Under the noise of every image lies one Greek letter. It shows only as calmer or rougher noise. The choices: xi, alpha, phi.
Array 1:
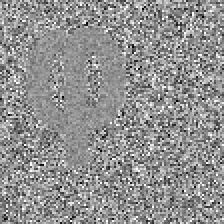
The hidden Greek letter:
phi
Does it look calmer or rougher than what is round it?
calmer
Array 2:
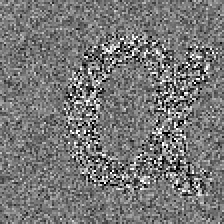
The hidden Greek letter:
alpha
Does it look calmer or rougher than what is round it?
rougher
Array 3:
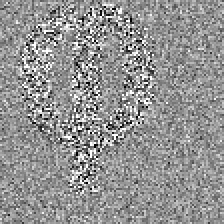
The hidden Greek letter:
phi
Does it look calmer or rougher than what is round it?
rougher
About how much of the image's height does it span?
nearly all
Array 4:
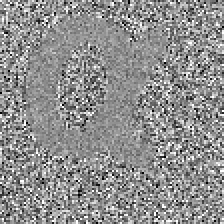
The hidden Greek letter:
alpha
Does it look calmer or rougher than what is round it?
calmer
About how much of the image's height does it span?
two thirds
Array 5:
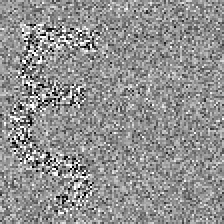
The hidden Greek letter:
xi
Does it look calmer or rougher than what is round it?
rougher
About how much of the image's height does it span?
nearly all
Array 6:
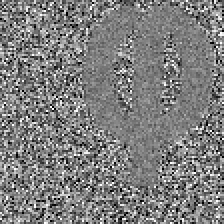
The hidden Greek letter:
phi
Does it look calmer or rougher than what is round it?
calmer
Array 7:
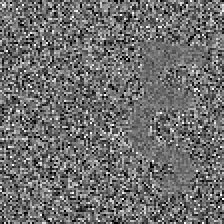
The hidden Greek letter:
xi
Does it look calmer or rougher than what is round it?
calmer
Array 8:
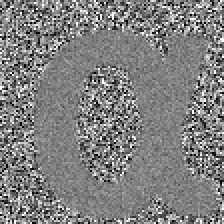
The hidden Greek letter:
alpha
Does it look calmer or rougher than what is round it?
calmer
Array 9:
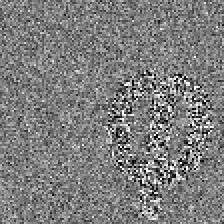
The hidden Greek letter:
phi
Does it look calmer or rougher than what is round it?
rougher
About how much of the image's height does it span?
two thirds
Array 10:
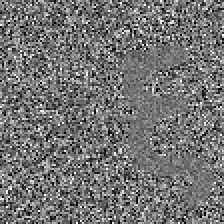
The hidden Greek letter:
xi
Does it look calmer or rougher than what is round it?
calmer
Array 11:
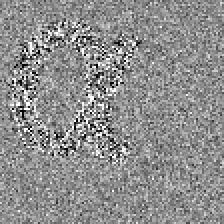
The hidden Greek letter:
alpha
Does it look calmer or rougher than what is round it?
rougher
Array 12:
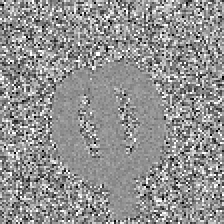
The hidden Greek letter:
phi
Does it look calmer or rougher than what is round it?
calmer
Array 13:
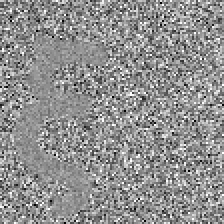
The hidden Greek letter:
xi
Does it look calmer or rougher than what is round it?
calmer
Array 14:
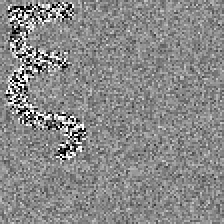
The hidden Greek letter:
xi
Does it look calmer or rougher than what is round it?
rougher
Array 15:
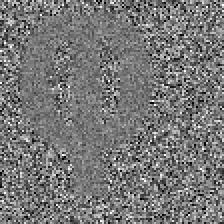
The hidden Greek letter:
phi
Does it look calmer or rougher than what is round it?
calmer
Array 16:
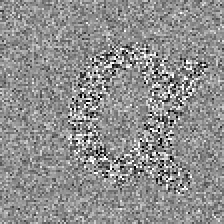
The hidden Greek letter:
alpha
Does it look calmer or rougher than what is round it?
rougher
